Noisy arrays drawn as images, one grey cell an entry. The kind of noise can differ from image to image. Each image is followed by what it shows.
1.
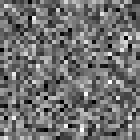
independent entries
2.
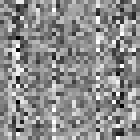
columns of uneven size
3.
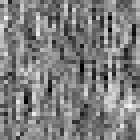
streaked along the columns
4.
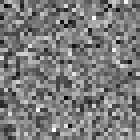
independent entries
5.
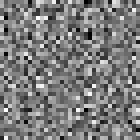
low rank plus noise
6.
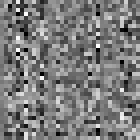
columns of uneven size
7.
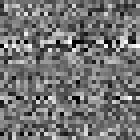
rows of uneven size
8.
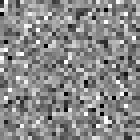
heavy tails
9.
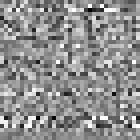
rows of uneven size
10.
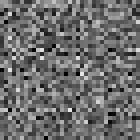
low rank plus noise
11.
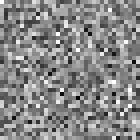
independent entries
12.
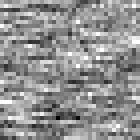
streaked along the rows
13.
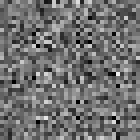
low rank plus noise
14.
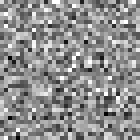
low rank plus noise
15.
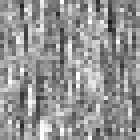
streaked along the columns
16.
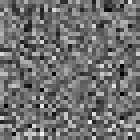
low rank plus noise
